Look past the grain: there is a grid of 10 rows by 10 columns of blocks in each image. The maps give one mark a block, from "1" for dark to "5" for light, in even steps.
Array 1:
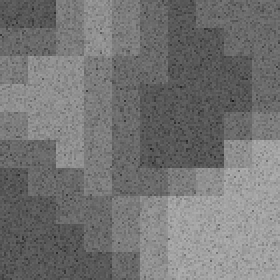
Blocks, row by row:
1 1 3 4 3 2 1 2 2 2
2 2 3 4 3 2 1 1 2 2
3 4 4 3 2 2 1 1 1 2
4 4 4 3 2 1 1 1 1 2
3 4 4 3 2 1 1 1 2 3
2 2 4 3 2 1 1 1 4 5
1 2 2 3 2 2 3 4 5 5
1 1 2 2 3 4 5 5 5 5
1 1 1 2 3 4 5 5 5 5
1 1 1 1 2 4 5 5 5 5
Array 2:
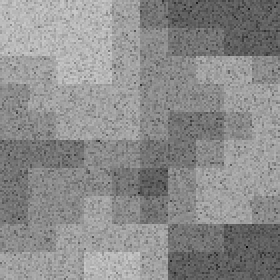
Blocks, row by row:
5 5 5 5 4 2 1 1 1 1
5 5 5 5 4 3 2 2 1 1
4 4 5 5 4 3 3 4 4 3
3 4 4 4 4 3 3 3 4 4
3 3 4 4 4 3 2 2 3 4
2 2 2 3 3 2 2 3 4 4
2 3 3 3 2 1 3 4 4 4
2 3 3 4 3 2 3 4 4 3
3 3 4 4 4 4 2 2 1 1
4 4 4 5 5 4 1 1 1 1
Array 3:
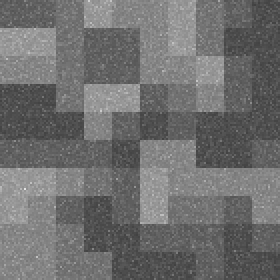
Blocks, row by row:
2 2 3 5 4 4 5 3 2 1
5 5 3 2 2 4 5 3 1 1
4 4 3 2 2 4 4 5 2 1
1 1 3 5 5 2 3 4 2 1
1 1 1 4 2 1 2 1 1 1
2 2 2 2 1 4 4 1 1 2
5 5 4 3 2 5 4 4 4 4
5 4 2 1 2 5 3 3 2 4
4 4 3 1 1 2 2 2 1 2
4 4 3 3 1 1 1 2 1 1
